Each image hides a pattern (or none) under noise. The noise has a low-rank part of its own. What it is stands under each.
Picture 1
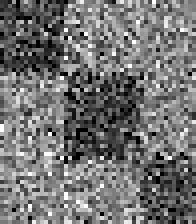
blocks along the diagonal
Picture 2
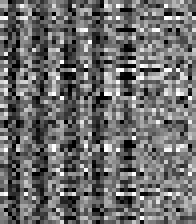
bands of columns
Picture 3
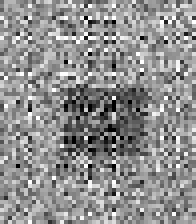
one block
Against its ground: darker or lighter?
darker
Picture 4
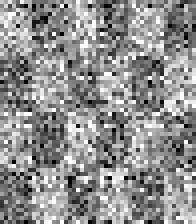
a checkerboard
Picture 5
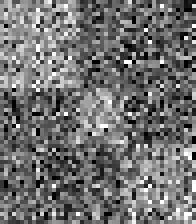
blocks along the diagonal
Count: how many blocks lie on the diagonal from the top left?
3
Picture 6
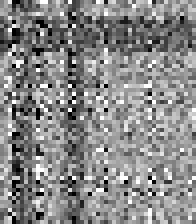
bands of rows crossing bands of columns
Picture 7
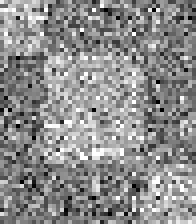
blocks along the diagonal
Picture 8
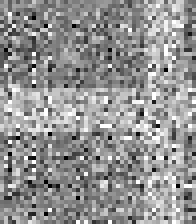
bands of rows crossing bands of columns
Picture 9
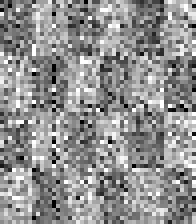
a checkerboard
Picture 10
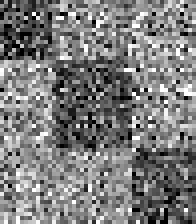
blocks along the diagonal
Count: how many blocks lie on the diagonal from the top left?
3
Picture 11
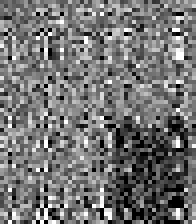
one block
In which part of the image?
bottom right
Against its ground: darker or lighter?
darker
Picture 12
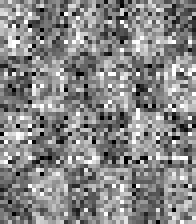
a checkerboard
